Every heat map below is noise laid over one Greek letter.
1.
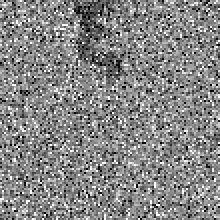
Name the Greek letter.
xi
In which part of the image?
top middle
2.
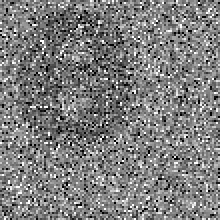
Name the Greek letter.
theta
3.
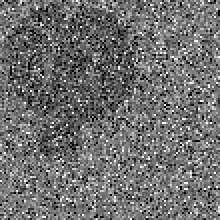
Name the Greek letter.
phi
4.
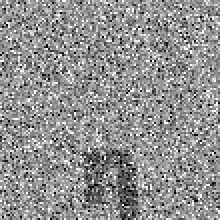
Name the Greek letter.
eta
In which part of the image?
bottom middle
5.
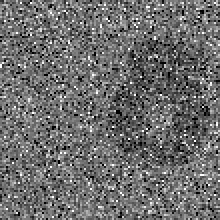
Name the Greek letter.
delta
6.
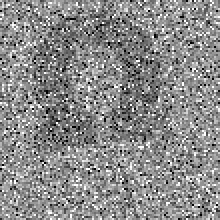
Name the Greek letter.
omega
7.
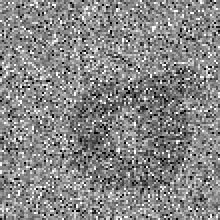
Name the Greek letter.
sigma
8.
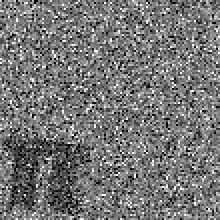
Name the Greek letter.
pi
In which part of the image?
bottom left
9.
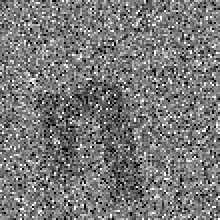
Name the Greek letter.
eta
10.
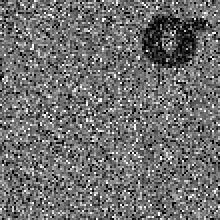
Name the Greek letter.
sigma
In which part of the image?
top right
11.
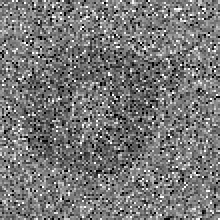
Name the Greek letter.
sigma
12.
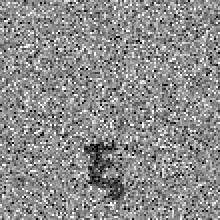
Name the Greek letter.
xi
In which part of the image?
bottom middle
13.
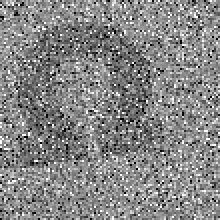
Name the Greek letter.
omega
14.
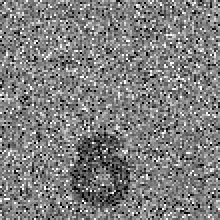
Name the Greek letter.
delta
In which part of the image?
bottom middle
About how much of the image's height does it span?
a third
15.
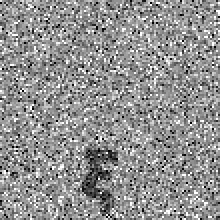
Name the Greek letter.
xi
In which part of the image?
bottom middle
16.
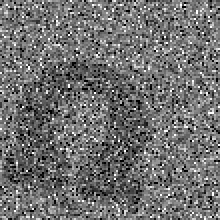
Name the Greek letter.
omega
